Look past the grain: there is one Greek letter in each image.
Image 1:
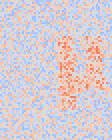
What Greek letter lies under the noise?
mu
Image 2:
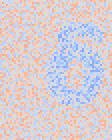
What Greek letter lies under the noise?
delta
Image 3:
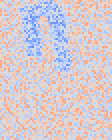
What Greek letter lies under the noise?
eta
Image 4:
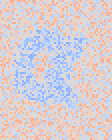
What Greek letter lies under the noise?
alpha
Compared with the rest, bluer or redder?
bluer
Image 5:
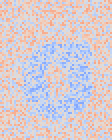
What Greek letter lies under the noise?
sigma
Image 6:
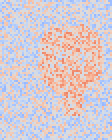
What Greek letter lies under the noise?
phi
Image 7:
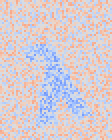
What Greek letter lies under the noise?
lambda
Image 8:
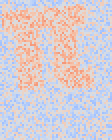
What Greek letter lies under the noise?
pi
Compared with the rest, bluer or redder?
redder
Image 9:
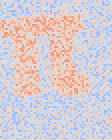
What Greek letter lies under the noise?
pi
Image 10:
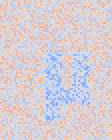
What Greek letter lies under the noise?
mu
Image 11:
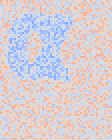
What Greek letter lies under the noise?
alpha
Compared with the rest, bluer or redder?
bluer
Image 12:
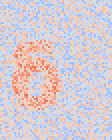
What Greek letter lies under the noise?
delta
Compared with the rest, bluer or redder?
redder
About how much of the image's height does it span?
half
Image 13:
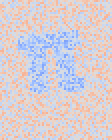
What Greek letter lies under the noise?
pi
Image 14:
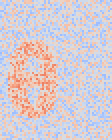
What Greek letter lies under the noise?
theta
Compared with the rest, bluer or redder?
redder
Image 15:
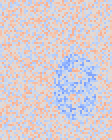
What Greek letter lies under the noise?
theta
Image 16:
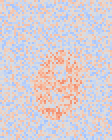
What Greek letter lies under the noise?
theta
